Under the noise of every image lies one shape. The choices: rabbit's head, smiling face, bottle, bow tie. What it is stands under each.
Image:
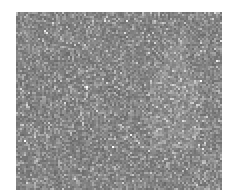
bottle
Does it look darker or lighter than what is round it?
lighter
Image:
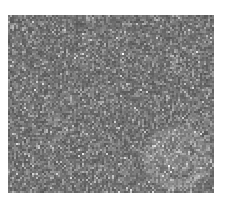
smiling face
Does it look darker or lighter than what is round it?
lighter
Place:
bottom right
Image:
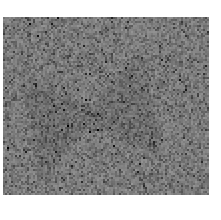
bow tie
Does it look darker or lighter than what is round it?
darker
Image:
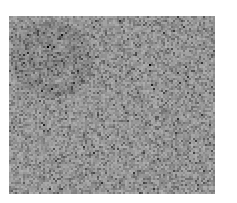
smiling face
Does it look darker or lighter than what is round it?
darker
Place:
top left
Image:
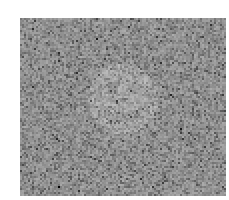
smiling face
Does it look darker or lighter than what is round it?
lighter
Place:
centre
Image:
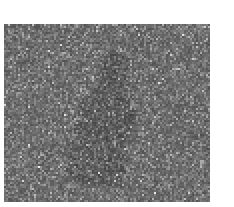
bottle
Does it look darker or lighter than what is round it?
darker
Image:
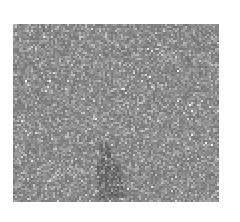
bottle
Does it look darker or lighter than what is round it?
darker
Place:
bottom middle
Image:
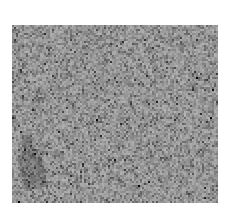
bottle
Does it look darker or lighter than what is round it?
darker
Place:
bottom left
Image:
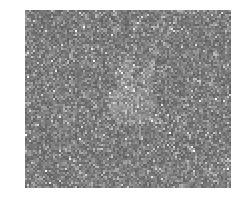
rabbit's head
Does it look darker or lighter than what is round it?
lighter
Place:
centre
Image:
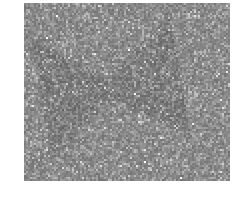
bow tie
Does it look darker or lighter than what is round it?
darker
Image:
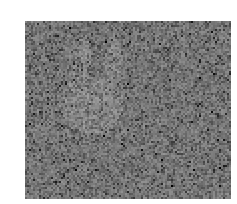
rabbit's head
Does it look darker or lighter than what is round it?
lighter
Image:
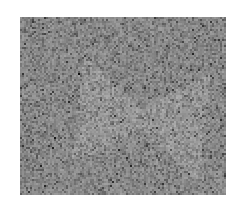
bow tie
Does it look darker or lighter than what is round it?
lighter
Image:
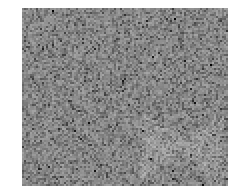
bow tie
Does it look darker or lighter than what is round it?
lighter
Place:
bottom right
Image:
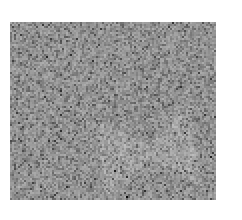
bow tie
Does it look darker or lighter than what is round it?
lighter
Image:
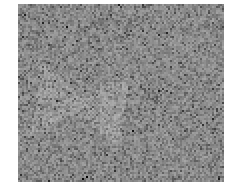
bow tie
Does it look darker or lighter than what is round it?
lighter
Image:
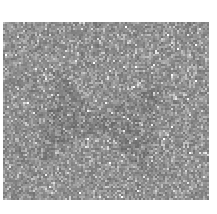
bow tie
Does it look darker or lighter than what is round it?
darker
